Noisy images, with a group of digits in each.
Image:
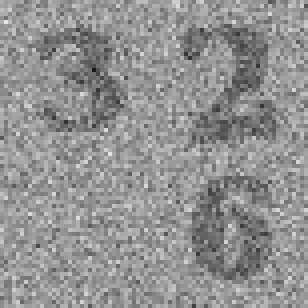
top left: 3; top right: 2; bottom right: 6
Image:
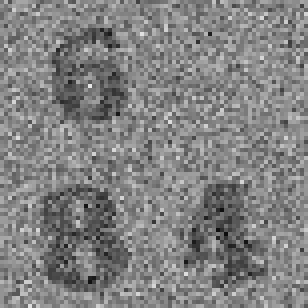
top left: 6; bottom left: 8; bottom right: 4
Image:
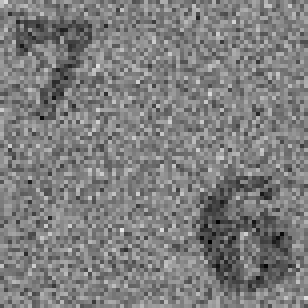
top left: 7; bottom right: 6
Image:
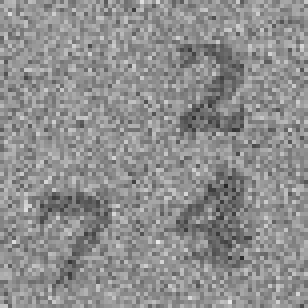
top right: 2; bottom left: 7; bottom right: 4
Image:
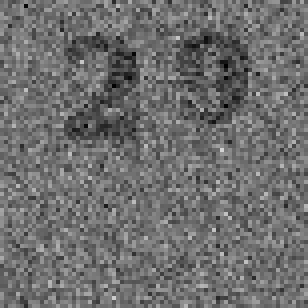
top left: 2; top right: 9
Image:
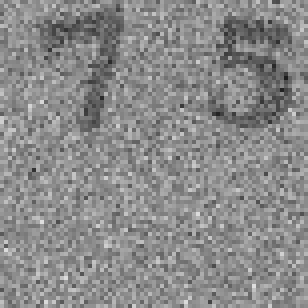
top left: 7; top right: 5
